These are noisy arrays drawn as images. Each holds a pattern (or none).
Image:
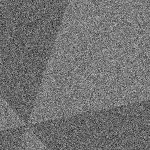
spokes from one point
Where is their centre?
bottom left
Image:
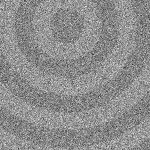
rings round one point
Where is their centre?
top middle
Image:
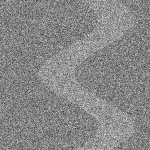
a wavy band
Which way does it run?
top to bottom
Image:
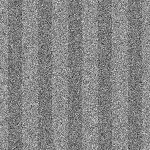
vertical stripes
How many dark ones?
5
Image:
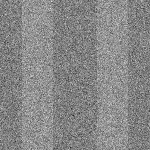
vertical stripes
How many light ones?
2
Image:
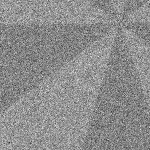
spokes from one point
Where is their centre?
top right
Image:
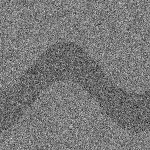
a wavy band
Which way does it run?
left to right
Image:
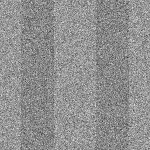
vertical stripes
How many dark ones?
2
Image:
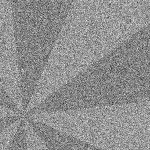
spokes from one point
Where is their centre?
bottom left
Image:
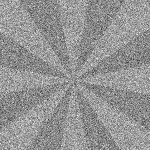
spokes from one point
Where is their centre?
centre
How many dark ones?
8
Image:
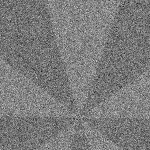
spokes from one point
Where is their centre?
bottom middle
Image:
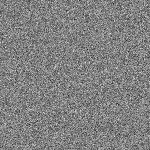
only noise
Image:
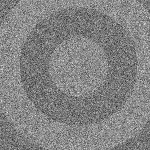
rings round one point
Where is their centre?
centre
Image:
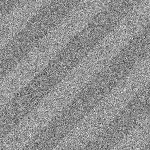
diagonal stripes
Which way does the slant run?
bottom left to top right
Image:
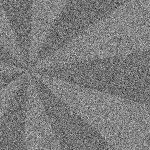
spokes from one point
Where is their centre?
middle left
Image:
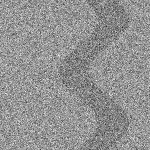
a wavy band
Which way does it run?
top to bottom
